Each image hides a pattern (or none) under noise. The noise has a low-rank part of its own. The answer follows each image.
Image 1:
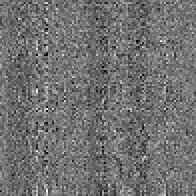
bands of columns
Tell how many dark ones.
3
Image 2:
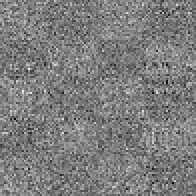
a checkerboard
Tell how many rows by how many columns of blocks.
5 by 4
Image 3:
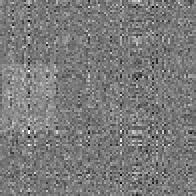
one block
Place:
middle left
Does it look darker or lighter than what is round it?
lighter
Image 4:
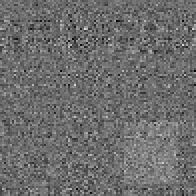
one block
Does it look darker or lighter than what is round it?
lighter
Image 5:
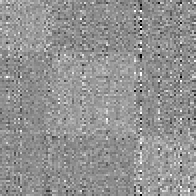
blocks along the diagonal
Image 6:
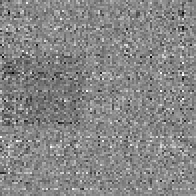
one block
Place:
middle left
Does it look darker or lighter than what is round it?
darker
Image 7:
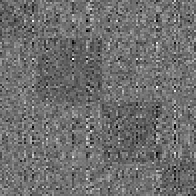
blocks along the diagonal
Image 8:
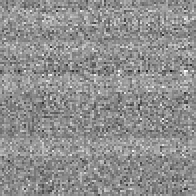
bands of rows
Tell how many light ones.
4
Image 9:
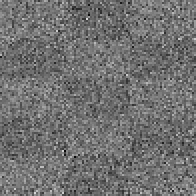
a checkerboard
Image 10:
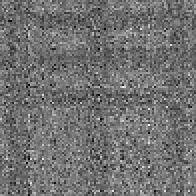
bands of rows crossing bands of columns
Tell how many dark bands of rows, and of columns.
3 and 3
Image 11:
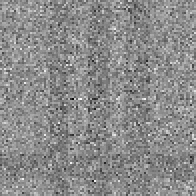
bands of rows crossing bands of columns
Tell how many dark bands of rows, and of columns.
1 and 3
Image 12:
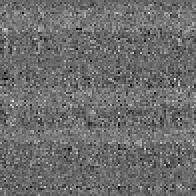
bands of rows
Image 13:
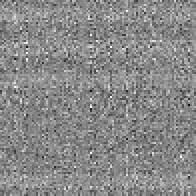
bands of rows
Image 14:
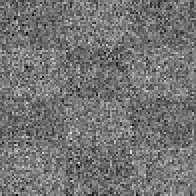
a checkerboard
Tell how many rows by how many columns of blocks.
4 by 3
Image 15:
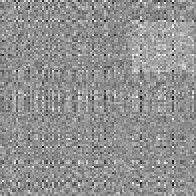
one block
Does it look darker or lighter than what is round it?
lighter
